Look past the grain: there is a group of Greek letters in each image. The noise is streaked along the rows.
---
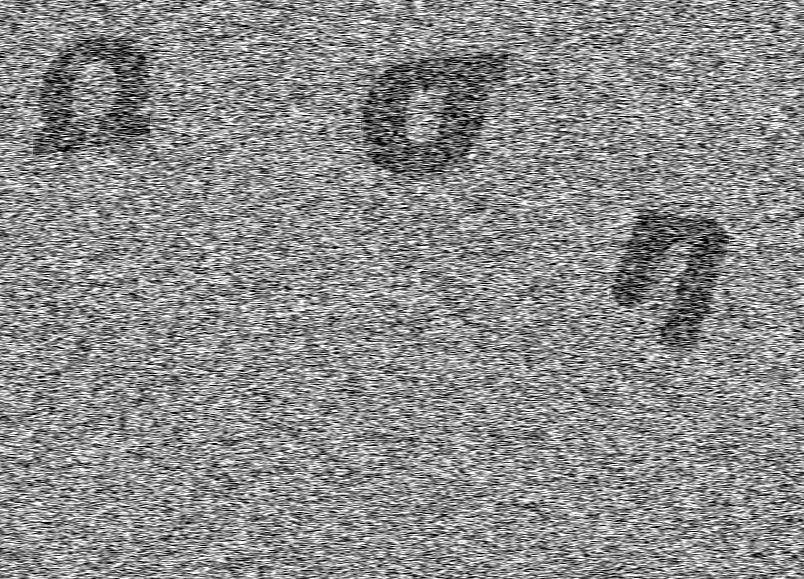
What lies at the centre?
nothing
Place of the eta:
middle right
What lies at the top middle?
sigma
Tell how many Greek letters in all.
3
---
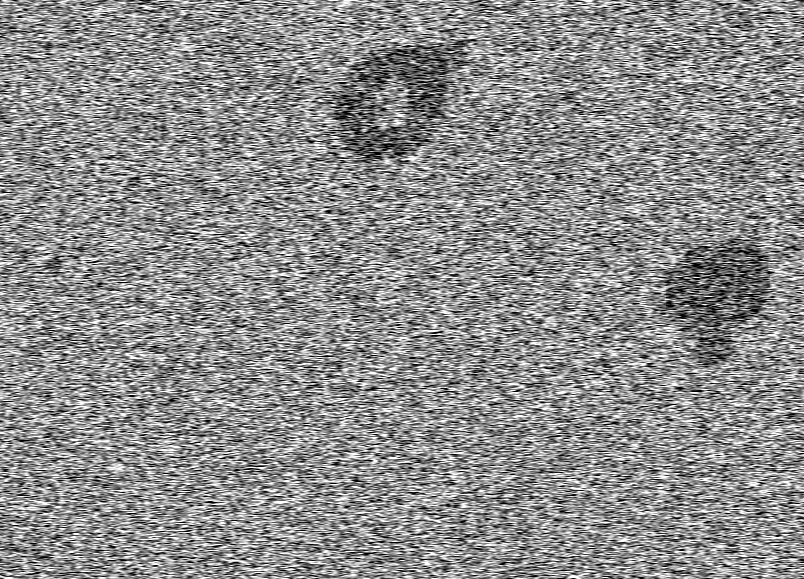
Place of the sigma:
top middle
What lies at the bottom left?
nothing
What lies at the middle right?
phi
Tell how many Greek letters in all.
2
